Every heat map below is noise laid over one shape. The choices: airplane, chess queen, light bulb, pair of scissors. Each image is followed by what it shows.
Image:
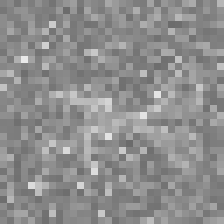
pair of scissors
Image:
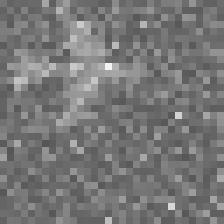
airplane
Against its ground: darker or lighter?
lighter
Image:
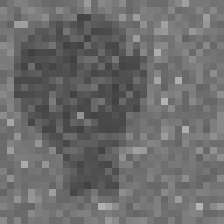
light bulb
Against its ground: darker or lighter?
darker
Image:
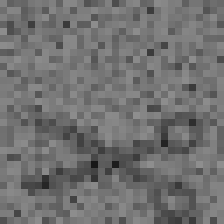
pair of scissors
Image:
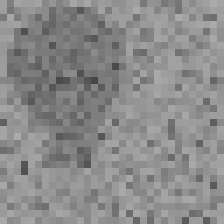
light bulb
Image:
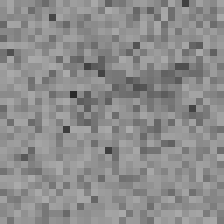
pair of scissors
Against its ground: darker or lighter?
darker
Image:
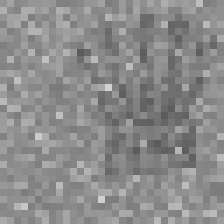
chess queen
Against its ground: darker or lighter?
darker
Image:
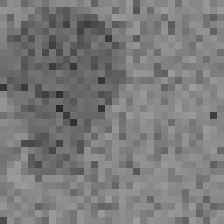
light bulb
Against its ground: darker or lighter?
darker
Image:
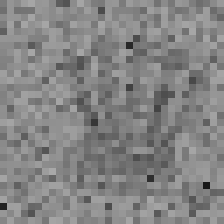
chess queen
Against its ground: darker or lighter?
darker
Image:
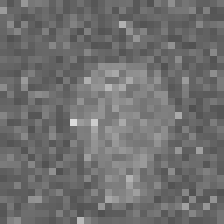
light bulb
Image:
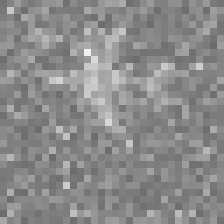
airplane
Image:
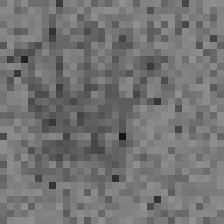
chess queen
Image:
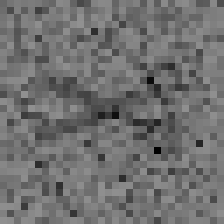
pair of scissors
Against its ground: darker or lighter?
darker
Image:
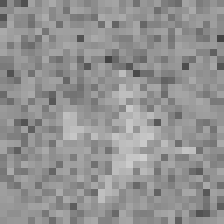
airplane
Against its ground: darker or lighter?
lighter
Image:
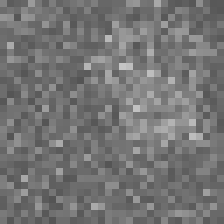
chess queen
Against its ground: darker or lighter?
lighter
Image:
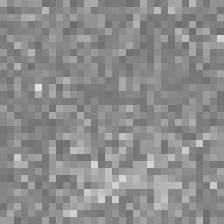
pair of scissors
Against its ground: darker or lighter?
lighter
